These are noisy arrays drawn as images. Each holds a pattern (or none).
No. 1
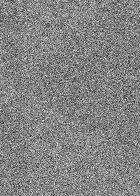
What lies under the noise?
spokes from one point
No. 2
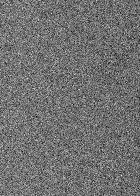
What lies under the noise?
a smooth slope
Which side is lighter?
left
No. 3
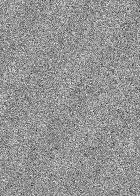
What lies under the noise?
diagonal stripes
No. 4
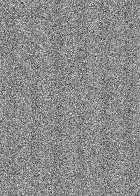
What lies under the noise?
vertical stripes
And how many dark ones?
6
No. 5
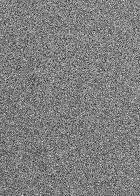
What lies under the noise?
a smooth slope
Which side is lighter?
top right
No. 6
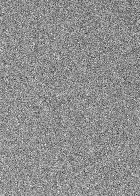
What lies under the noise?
a smooth slope
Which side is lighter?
bottom left
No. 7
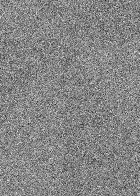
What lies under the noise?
spokes from one point
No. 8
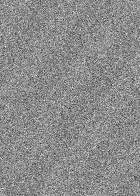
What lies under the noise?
diagonal stripes
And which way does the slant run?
bottom left to top right
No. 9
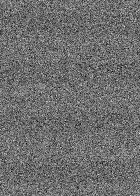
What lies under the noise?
horizontal stripes
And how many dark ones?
4
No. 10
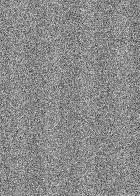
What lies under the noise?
vertical stripes
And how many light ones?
4
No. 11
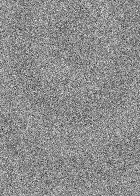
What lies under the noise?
rings round one point
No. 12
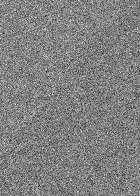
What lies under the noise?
a sharp edge
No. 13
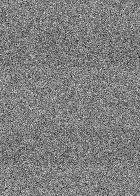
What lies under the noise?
horizontal stripes
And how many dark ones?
2
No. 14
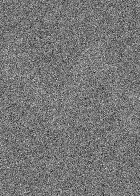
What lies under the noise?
a wavy band
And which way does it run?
left to right
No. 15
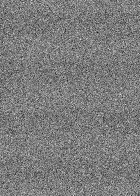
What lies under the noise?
horizontal stripes
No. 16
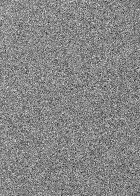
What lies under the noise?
a smooth slope
